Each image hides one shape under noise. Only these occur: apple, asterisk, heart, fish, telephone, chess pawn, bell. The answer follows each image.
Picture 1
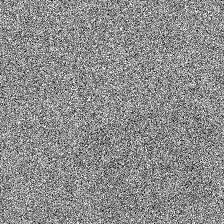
dark telephone
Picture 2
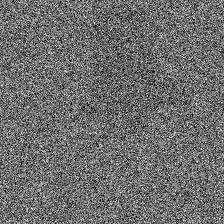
dark bell
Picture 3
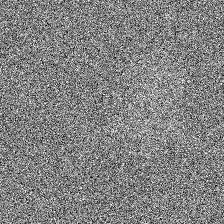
light bell
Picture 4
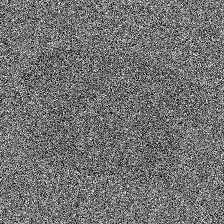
dark telephone
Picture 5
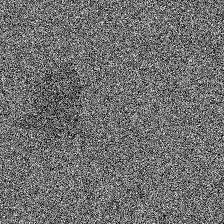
dark bell, middle left
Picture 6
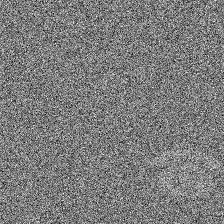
light telephone, bottom right
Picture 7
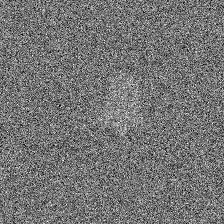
light bell, centre
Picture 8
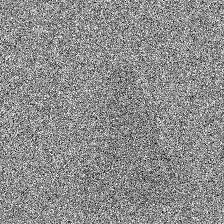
dark chess pawn
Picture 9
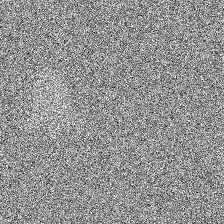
light bell, middle left
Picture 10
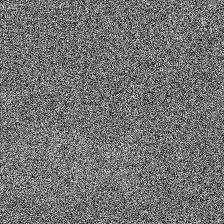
light fish
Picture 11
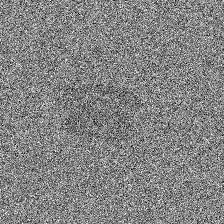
dark telephone, centre
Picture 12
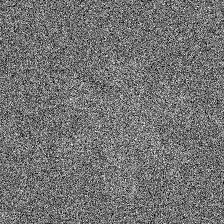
light asterisk
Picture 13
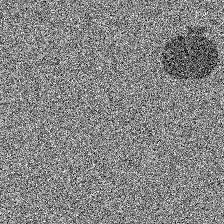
dark apple, top right
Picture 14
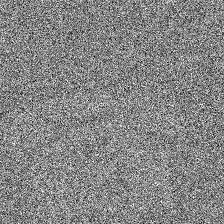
light telephone
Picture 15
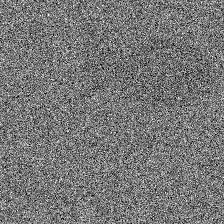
dark fish
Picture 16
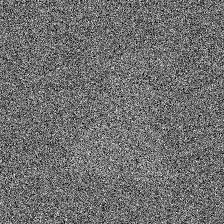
light chess pawn
